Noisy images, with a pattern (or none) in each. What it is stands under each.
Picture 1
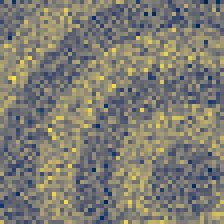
rings round one point
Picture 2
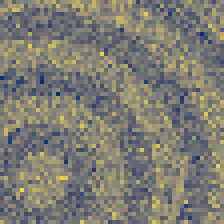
rings round one point
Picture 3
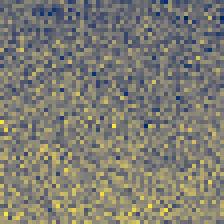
a smooth slope
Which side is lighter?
bottom
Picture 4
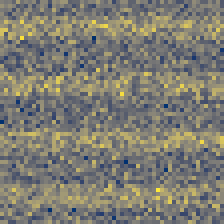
horizontal stripes
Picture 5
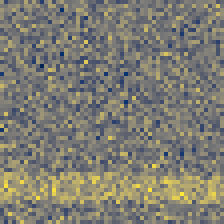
one horizontal stripe
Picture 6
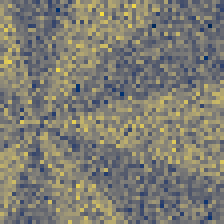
spokes from one point
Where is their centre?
middle left
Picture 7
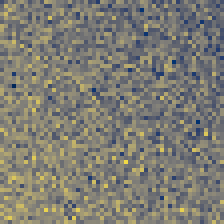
a smooth slope
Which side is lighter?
bottom left
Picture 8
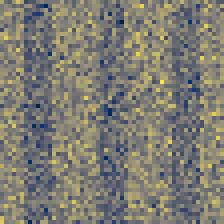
vertical stripes
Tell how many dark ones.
3
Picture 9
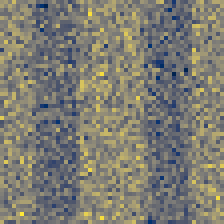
vertical stripes
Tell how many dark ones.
2
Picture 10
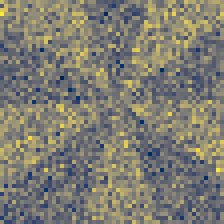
spokes from one point
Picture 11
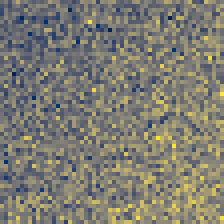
a smooth slope
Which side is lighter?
bottom right
